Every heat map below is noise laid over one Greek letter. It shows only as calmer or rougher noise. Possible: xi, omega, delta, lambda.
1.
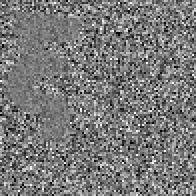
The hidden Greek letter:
xi
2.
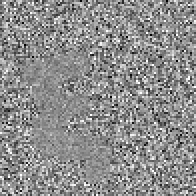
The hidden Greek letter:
xi
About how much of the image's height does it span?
two thirds
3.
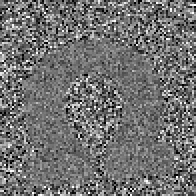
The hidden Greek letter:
omega
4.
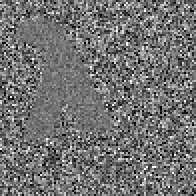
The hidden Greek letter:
lambda
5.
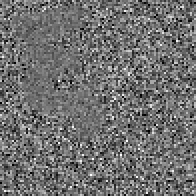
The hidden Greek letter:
xi
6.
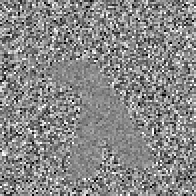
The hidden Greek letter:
lambda
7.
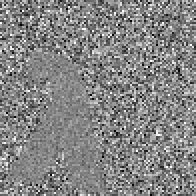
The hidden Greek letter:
lambda
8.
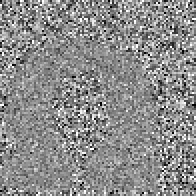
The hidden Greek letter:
omega
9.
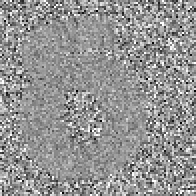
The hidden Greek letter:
delta
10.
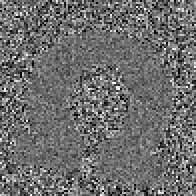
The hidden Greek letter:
omega
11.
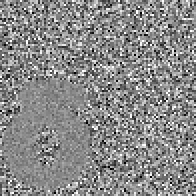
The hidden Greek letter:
delta
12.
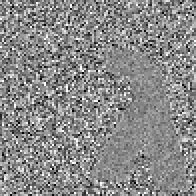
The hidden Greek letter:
lambda
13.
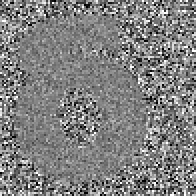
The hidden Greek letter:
delta
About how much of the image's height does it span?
nearly all
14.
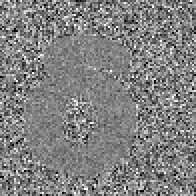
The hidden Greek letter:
delta
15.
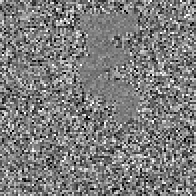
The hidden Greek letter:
xi
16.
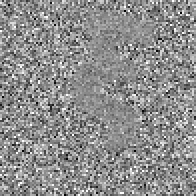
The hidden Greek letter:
xi
